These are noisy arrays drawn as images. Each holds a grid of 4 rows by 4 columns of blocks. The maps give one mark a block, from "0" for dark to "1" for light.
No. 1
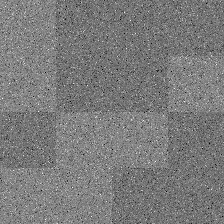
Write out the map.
1000
1001
0110
1100
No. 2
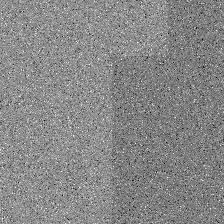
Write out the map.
1110
1100
1100
1100
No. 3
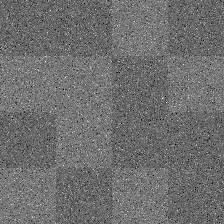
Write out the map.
0010
1101
0100
1010
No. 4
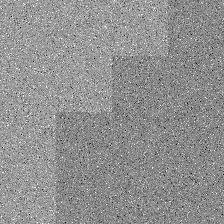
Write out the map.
1110
1100
1000
1000
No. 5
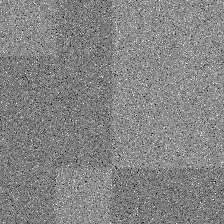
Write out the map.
1011
0011
0011
0100
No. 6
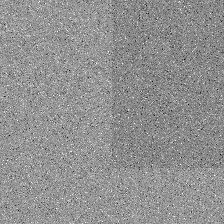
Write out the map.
1100
1100
1100
1111
